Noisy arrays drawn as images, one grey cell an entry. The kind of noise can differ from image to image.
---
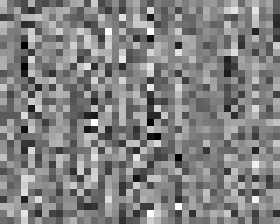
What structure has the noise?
columns of uneven size
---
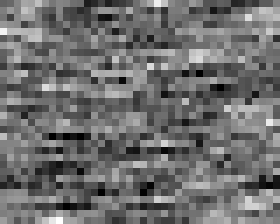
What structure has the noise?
streaked along the rows
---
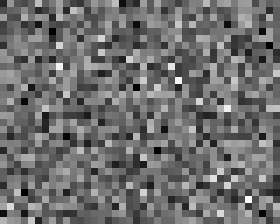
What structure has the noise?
independent entries
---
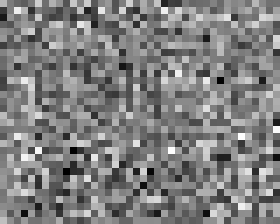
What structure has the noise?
low rank plus noise
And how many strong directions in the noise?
five to eight
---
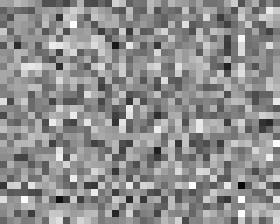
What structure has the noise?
low rank plus noise
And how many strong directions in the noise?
three or four
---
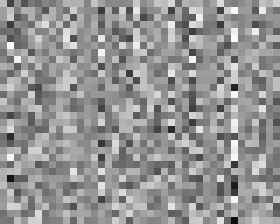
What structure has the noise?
columns of uneven size
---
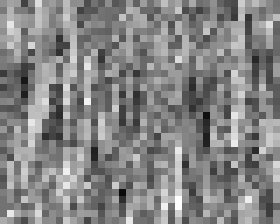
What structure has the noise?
streaked along the columns
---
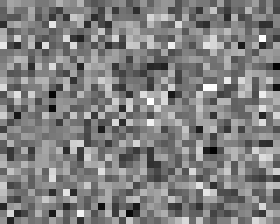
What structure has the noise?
low rank plus noise
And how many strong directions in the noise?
five to eight
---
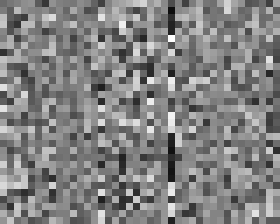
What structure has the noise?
columns of uneven size
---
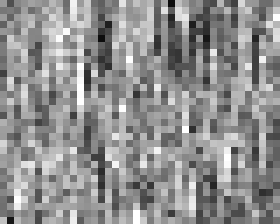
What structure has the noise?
streaked along the columns
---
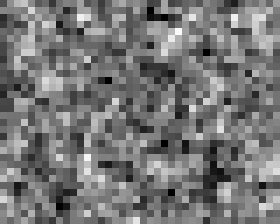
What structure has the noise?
blotchy
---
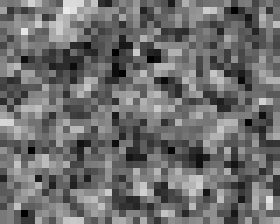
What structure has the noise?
blotchy
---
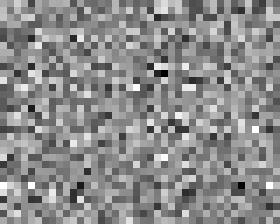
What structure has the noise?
low rank plus noise
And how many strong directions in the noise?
three or four
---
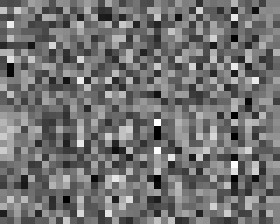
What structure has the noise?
low rank plus noise
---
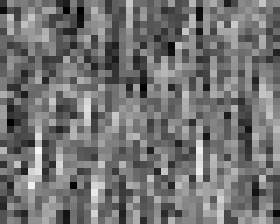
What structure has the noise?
streaked along the columns
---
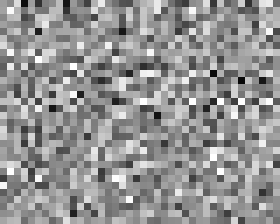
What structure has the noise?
low rank plus noise
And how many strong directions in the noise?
one
